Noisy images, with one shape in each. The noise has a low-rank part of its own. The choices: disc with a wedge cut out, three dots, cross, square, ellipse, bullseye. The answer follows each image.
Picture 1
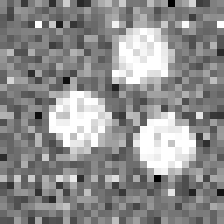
three dots
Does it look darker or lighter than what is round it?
lighter
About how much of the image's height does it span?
two thirds
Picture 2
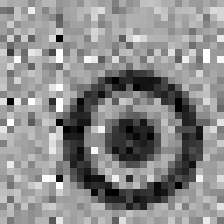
bullseye
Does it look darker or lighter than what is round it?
darker
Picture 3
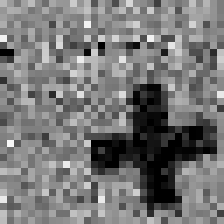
cross
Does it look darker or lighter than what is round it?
darker
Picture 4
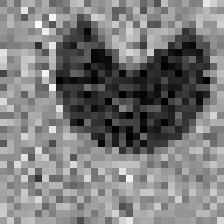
disc with a wedge cut out
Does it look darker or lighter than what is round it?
darker
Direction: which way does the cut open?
up
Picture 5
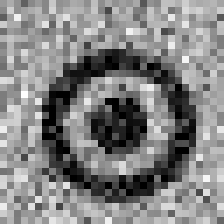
bullseye
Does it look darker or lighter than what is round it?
darker
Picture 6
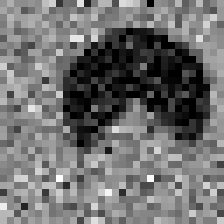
disc with a wedge cut out
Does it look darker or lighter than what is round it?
darker
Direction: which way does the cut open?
down
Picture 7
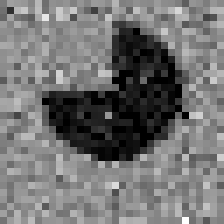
disc with a wedge cut out
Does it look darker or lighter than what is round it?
darker
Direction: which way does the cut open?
up and left
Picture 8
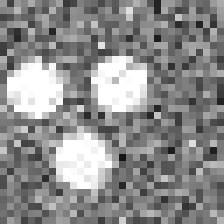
three dots
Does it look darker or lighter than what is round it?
lighter
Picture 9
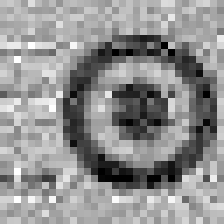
bullseye
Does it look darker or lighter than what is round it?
darker
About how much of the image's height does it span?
two thirds
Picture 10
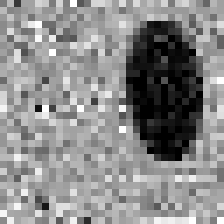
ellipse
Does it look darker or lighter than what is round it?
darker
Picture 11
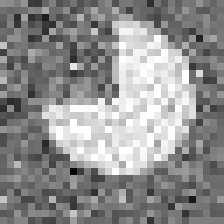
disc with a wedge cut out
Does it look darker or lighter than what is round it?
lighter
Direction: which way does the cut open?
up and left
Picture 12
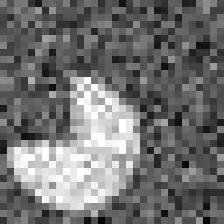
disc with a wedge cut out
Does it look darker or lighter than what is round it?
lighter
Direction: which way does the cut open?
up and left
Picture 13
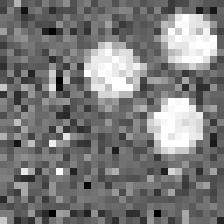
three dots
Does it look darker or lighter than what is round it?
lighter
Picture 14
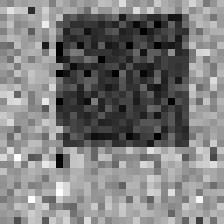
square
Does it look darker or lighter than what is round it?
darker
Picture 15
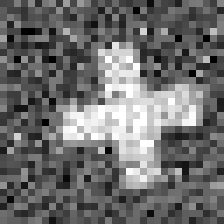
cross
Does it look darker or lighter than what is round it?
lighter
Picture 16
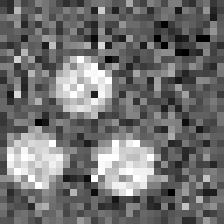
three dots
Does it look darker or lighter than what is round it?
lighter
